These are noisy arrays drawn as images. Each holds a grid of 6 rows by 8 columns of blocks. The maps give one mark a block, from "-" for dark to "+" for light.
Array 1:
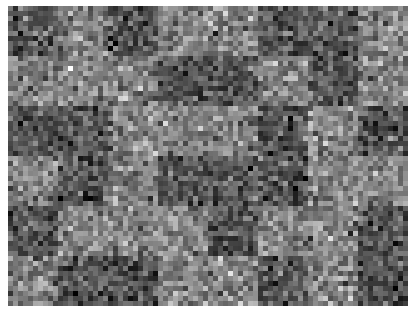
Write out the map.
- + - + + - - +
+ + + - - + - +
- - + + + - + -
+ - + - - - + +
- + + + - + + -
+ - - + + - + -
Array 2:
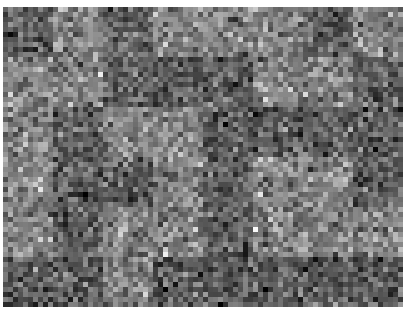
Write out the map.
- + - + + + - +
+ + - - - + + -
+ - + + - - - -
+ - - + - + + -
+ - + + - + + +
- - + - - - - -
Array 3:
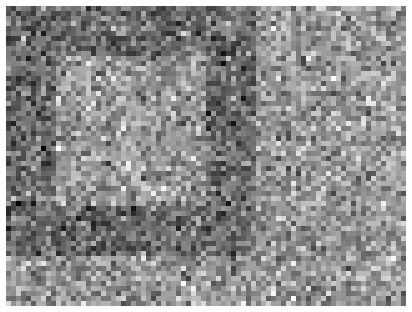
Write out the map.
- - - - - + + +
- + + + - + + +
- + + + - + + +
- + + + - + + +
- - - - - + + +
+ + + + + + + +
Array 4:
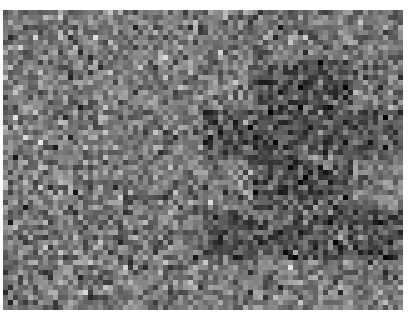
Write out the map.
+ + + + + + + +
+ + + + + - - +
+ + + + - - - -
+ + + + + - - +
+ + + + - - - -
+ + + + + + + +
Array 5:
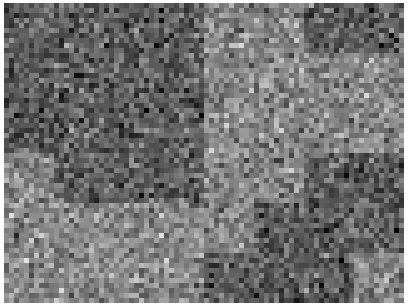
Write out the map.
- - - - + + - -
- - - - + + + +
- - - - + + + +
+ - - - + + - -
+ + + + + - - -
+ + + + - - - +
